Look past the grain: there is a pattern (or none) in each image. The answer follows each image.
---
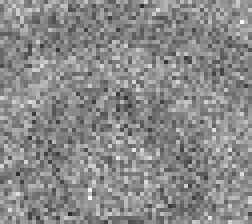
rings round one point
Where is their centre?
bottom middle
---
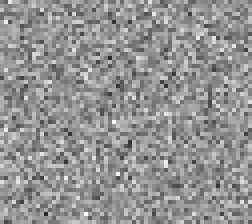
only noise
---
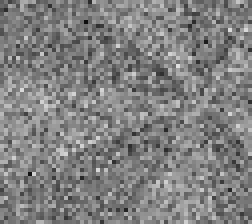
spokes from one point
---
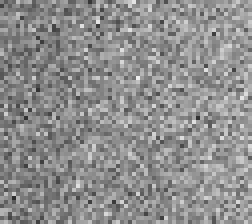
a smooth slope
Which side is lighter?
right
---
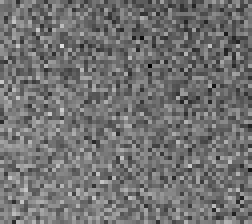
a smooth slope
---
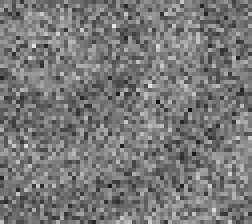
rings round one point
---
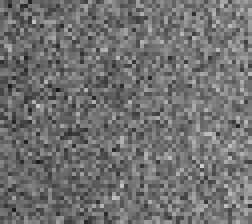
a smooth slope
